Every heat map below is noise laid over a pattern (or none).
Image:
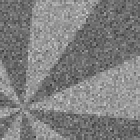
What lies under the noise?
spokes from one point
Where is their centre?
bottom left
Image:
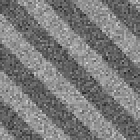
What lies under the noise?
diagonal stripes
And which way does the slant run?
top left to bottom right
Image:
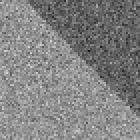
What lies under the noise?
a sharp edge
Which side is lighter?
bottom left
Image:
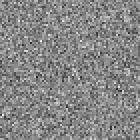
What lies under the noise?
only noise
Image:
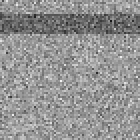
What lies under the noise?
one horizontal stripe
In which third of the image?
top
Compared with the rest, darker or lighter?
darker
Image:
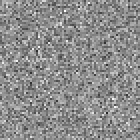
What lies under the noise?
only noise
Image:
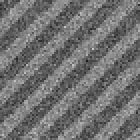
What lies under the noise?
diagonal stripes
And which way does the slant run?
bottom left to top right
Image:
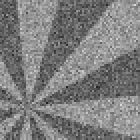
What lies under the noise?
spokes from one point
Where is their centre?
bottom left
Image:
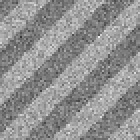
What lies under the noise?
diagonal stripes
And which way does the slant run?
bottom left to top right
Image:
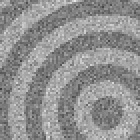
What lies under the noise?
rings round one point
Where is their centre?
bottom right
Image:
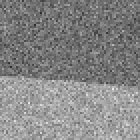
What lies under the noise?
a sharp edge
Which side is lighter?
bottom
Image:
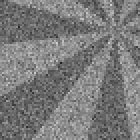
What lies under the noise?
spokes from one point
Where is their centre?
top right
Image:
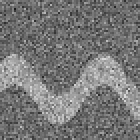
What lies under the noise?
a wavy band
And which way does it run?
left to right
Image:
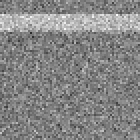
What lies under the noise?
one horizontal stripe
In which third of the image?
top
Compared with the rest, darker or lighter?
lighter
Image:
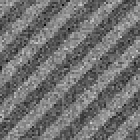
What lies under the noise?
diagonal stripes
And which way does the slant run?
bottom left to top right
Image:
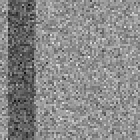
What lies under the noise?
one vertical stripe
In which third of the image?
left
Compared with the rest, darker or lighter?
darker
